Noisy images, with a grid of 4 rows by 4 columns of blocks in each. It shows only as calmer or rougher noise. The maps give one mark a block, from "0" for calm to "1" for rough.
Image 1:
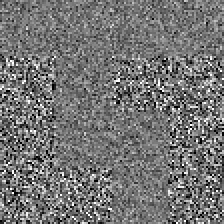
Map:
0 0 0 0
1 0 1 1
1 0 0 1
1 1 0 1
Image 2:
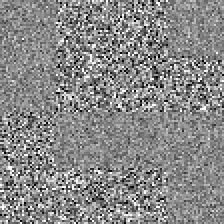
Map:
0 1 1 0
0 1 1 1
1 0 0 0
1 1 1 0
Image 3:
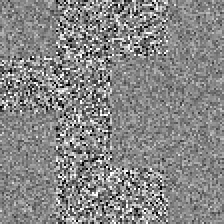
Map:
0 1 1 0
1 1 0 0
0 1 0 0
0 1 1 0
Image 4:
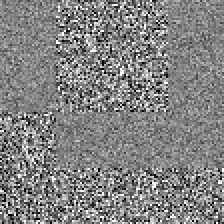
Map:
0 1 1 0
0 1 1 0
1 0 0 0
1 1 1 1
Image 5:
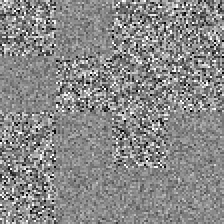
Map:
1 0 1 1
0 1 1 1
1 0 1 0
1 0 0 0
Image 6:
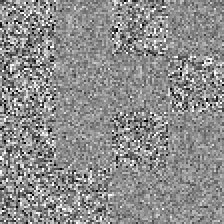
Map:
1 0 1 0
1 0 0 1
1 0 1 0
1 1 0 0
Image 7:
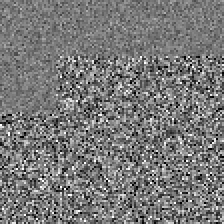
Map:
0 0 0 0
0 1 1 1
1 1 1 1
1 1 1 1
